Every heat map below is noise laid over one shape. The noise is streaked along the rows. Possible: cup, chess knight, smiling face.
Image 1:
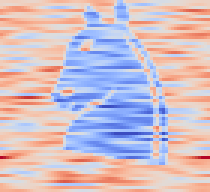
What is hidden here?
blue chess knight
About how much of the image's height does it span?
nearly all
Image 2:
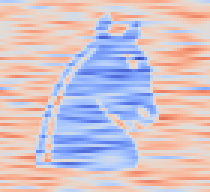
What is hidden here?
blue chess knight
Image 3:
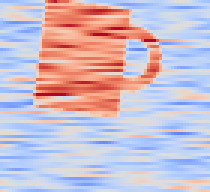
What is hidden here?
red cup
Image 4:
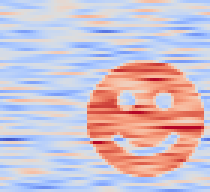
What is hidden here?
red smiling face
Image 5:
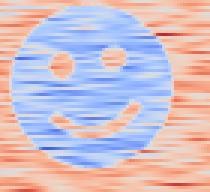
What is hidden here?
blue smiling face
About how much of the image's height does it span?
nearly all
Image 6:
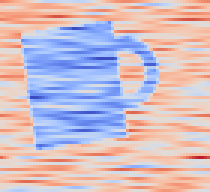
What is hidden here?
blue cup
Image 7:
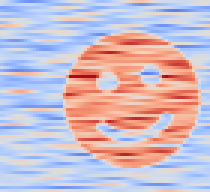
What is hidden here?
red smiling face
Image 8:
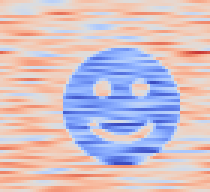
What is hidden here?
blue smiling face
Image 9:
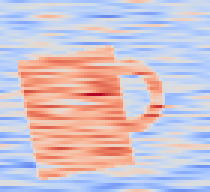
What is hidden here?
red cup
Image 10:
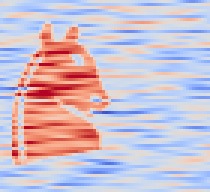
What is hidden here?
red chess knight
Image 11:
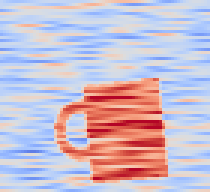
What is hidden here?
red cup
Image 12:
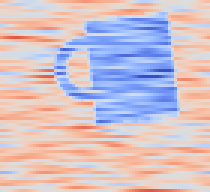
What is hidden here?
blue cup
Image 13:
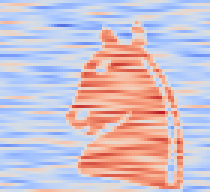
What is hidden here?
red chess knight
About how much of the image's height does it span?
nearly all
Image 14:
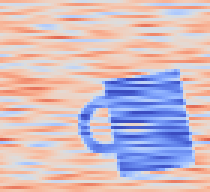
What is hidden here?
blue cup
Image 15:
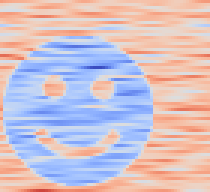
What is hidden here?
blue smiling face
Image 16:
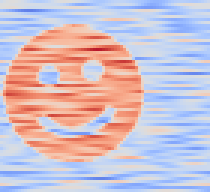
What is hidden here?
red smiling face
